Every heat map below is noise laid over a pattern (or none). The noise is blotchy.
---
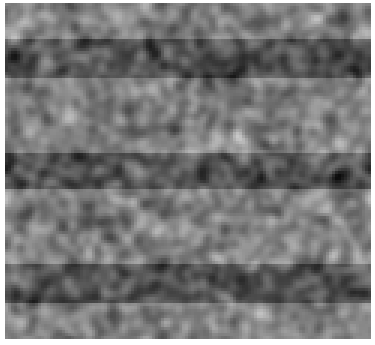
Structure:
horizontal stripes
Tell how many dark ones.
3
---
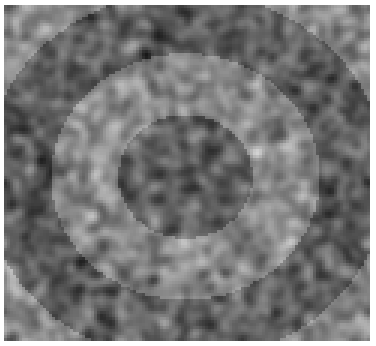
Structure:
rings round one point
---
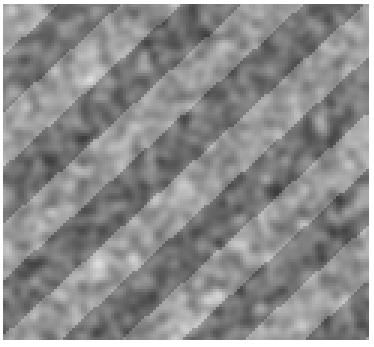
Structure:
diagonal stripes
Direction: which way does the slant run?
bottom left to top right
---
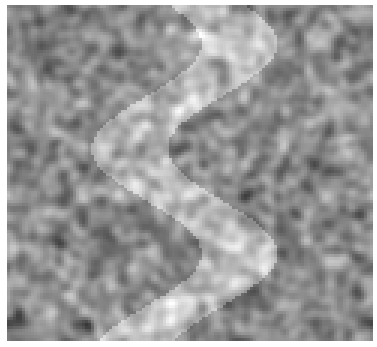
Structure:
a wavy band
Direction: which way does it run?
top to bottom
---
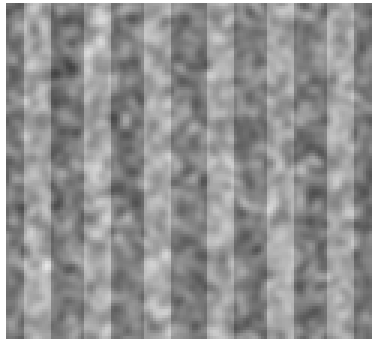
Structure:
vertical stripes
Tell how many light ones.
6
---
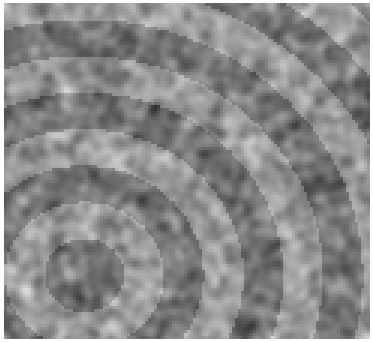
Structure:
rings round one point
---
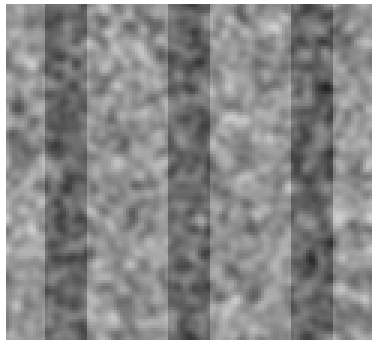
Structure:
vertical stripes
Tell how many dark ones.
3
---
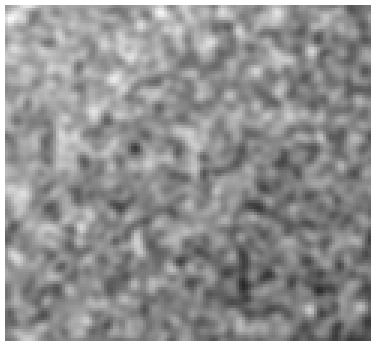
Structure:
a smooth slope
